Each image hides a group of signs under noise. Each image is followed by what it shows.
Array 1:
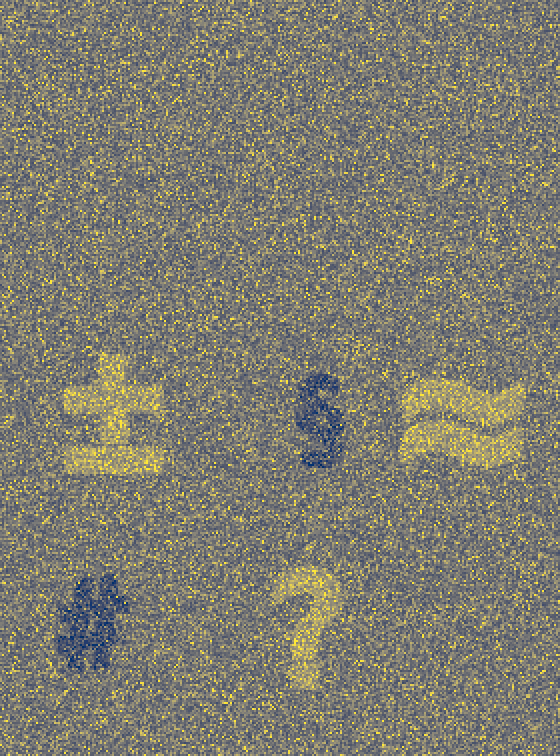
middle left: light plus-minus sign; centre: dark section sign; middle right: light approximately sign; bottom left: dark hash sign; bottom middle: light question mark
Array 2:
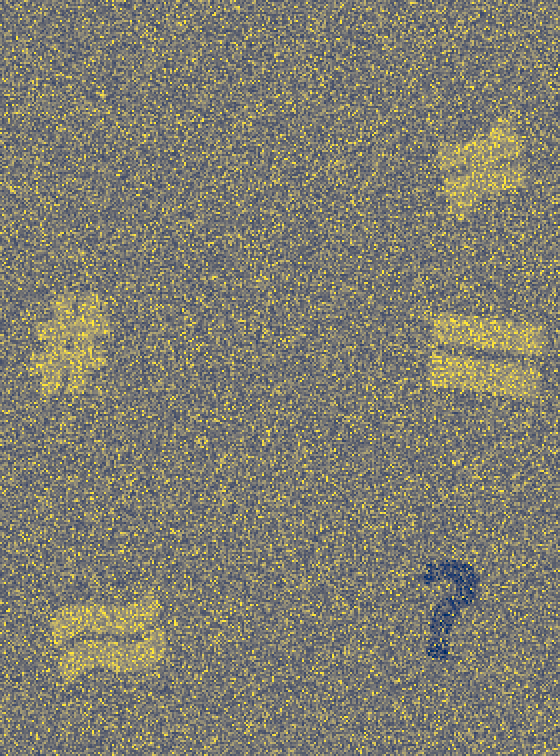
top right: light not-equal sign; middle left: light hash sign; middle right: light equals sign; bottom left: light approximately sign; bottom right: dark question mark
